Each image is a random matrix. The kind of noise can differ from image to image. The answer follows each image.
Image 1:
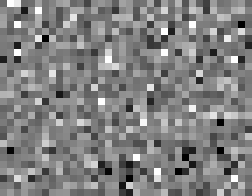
heavy tails
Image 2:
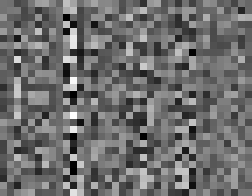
columns of uneven size
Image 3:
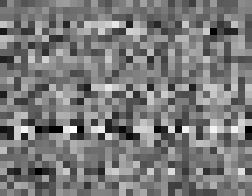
rows of uneven size
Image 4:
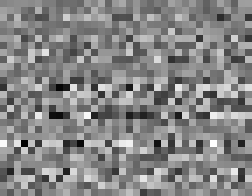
rows of uneven size
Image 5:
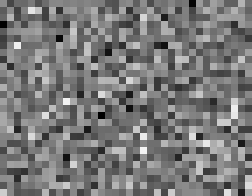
independent entries
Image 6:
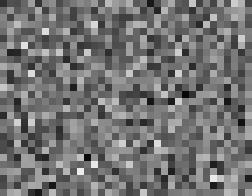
independent entries
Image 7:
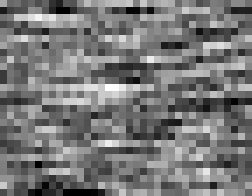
streaked along the rows
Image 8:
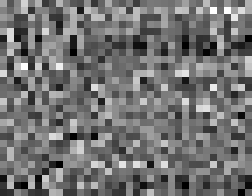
low rank plus noise
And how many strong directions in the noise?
two
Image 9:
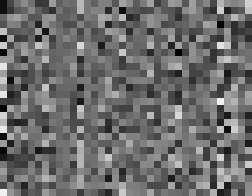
columns of uneven size
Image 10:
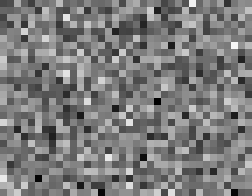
independent entries
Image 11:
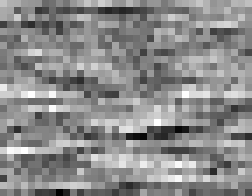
streaked along the rows
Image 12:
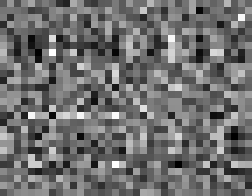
low rank plus noise
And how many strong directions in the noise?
one
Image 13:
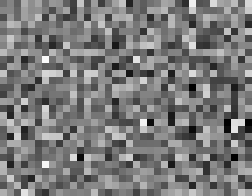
low rank plus noise
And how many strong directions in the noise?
five to eight
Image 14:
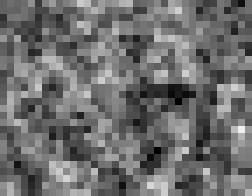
blotchy
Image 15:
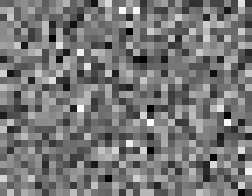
independent entries
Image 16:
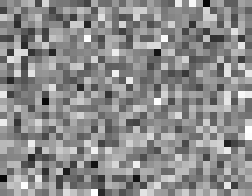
independent entries
